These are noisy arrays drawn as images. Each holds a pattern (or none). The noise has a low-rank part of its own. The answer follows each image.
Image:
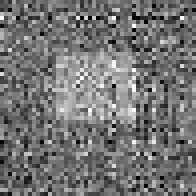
one block
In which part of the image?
centre
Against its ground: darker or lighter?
lighter
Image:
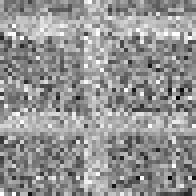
bands of rows crossing bands of columns
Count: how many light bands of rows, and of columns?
2 and 1
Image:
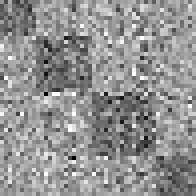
blocks along the diagonal
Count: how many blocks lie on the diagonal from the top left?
4
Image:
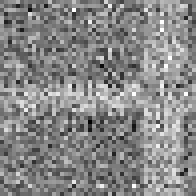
bands of rows crossing bands of columns
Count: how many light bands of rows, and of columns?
1 and 1
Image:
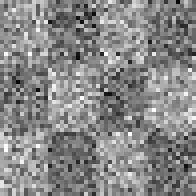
a checkerboard
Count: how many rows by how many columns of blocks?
3 by 4
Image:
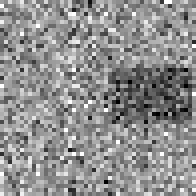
one block
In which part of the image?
middle right
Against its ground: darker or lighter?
darker
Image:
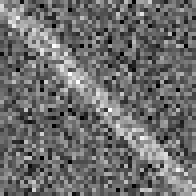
a diagonal band
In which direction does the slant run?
top left to bottom right
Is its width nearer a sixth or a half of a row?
a sixth
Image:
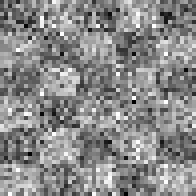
a checkerboard
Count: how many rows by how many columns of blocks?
6 by 5
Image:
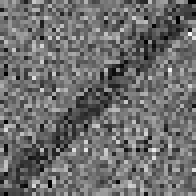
a diagonal band
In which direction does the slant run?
bottom left to top right
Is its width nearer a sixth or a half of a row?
a sixth
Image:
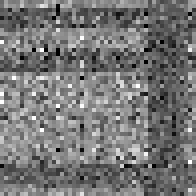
bands of rows crossing bands of columns
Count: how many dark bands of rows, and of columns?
3 and 1
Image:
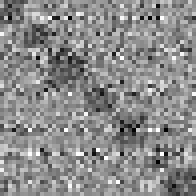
blocks along the diagonal
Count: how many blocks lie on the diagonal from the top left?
7
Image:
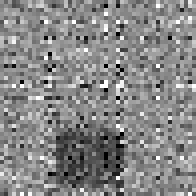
one block
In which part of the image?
bottom middle
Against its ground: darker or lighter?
darker
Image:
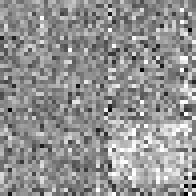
one block
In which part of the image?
bottom right
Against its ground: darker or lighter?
lighter
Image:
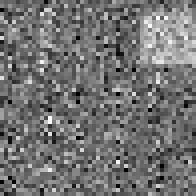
one block
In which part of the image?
top right
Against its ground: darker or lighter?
lighter
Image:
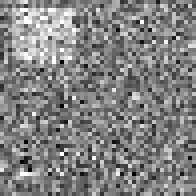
one block
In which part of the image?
top left
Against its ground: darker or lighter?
lighter
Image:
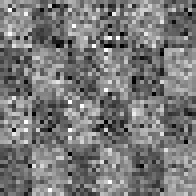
a checkerboard
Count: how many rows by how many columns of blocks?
4 by 6
